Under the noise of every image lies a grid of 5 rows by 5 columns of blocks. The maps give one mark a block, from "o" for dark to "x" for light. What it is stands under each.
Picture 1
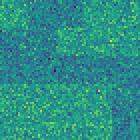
xooxx
ooxxx
ooooo
xxxxo
xxxxo
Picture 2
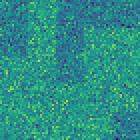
oxooo
oxoxx
xxoxx
xxxxx
xxxxo
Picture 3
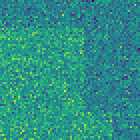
ooooo
xxxoo
xxxoo
xxxoo
xxxxo
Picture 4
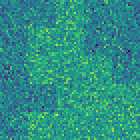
ooxoo
oxxoo
oxxxo
ooxxx
oxxxx
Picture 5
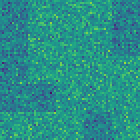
oxxxo
oxxxo
oxxxx
ooxxx
xxxox
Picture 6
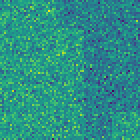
xxooo
xxxoo
xxxoo
xxxoo
xxxox
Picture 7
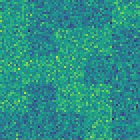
xooox
xoxxo
xxxoo
xoxxo
oooxo
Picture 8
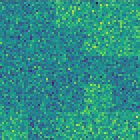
ooxxx
oooxx
ooooo
oooxo
xoxxx
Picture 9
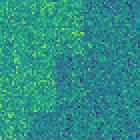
xxxoo
xxxoo
xxooo
xxooo
xoooo
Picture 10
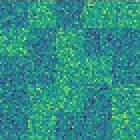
oxoxx
xoxoo
ooxxo
oxxox
oxoox
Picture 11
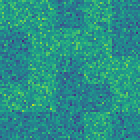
xxoxo
oxxxo
oxoxx
xxoox
oooxo
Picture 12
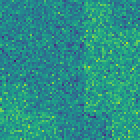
oooxo
oooxx
oooxx
xooxx
xxoox
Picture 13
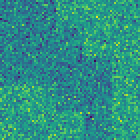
ooxxx
oooxx
oooox
xxoox
xxxox
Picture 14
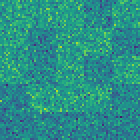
xxxox
xoxxo
xoxox
oxxxo
ooooo
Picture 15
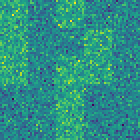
xoxoo
xooxo
xoxxo
ooxoo
ooxoo
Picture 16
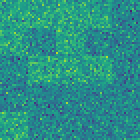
xxxxo
xoxoo
oxxxo
ooooo
xoooo
